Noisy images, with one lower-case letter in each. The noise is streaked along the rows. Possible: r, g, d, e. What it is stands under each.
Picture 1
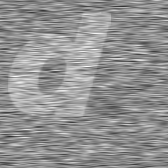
d
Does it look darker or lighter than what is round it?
lighter
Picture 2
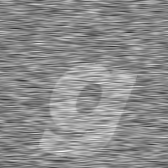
g
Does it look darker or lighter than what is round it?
lighter
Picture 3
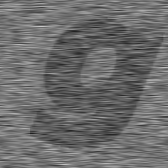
g
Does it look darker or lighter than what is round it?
darker
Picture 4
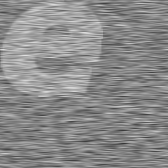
e
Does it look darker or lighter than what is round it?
lighter
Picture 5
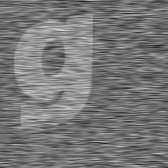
g
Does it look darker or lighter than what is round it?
lighter
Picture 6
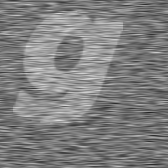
g
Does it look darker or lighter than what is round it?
lighter
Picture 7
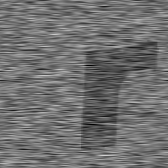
r
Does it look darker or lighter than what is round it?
darker
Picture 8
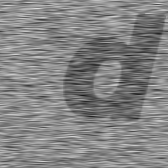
d
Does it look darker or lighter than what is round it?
darker
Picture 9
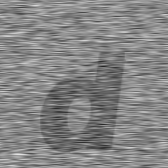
d
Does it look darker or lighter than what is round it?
darker
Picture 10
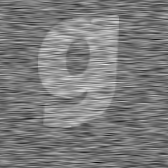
g
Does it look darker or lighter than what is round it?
lighter
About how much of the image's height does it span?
two thirds
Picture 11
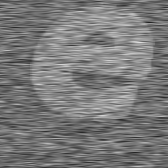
e
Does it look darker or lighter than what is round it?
lighter
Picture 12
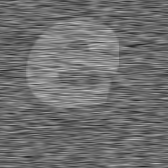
e
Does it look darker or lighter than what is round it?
lighter
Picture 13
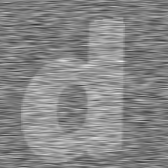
d
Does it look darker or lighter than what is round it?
lighter
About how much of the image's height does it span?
nearly all
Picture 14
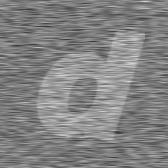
d
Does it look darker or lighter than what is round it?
lighter
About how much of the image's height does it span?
two thirds
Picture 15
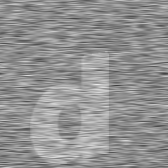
d
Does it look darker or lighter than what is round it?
lighter
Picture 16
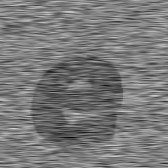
e
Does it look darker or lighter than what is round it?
darker
